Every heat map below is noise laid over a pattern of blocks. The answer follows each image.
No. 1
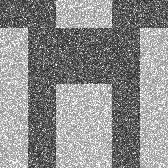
left and right mirror each other
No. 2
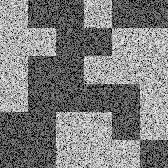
no symmetry
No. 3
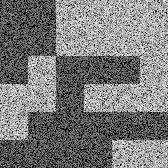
no symmetry
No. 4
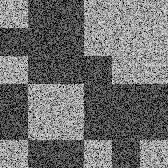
mirrored about the diagonal from the bottom left
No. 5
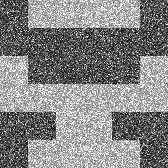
left and right mirror each other
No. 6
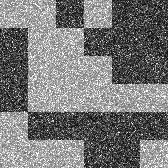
no symmetry
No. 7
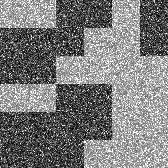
no symmetry
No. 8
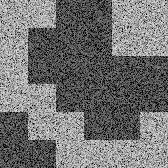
mirrored about the diagonal from the bottom left
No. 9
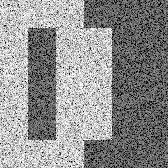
top and bottom mirror each other
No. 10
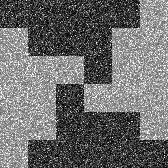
the same after a half turn
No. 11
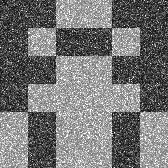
left and right mirror each other
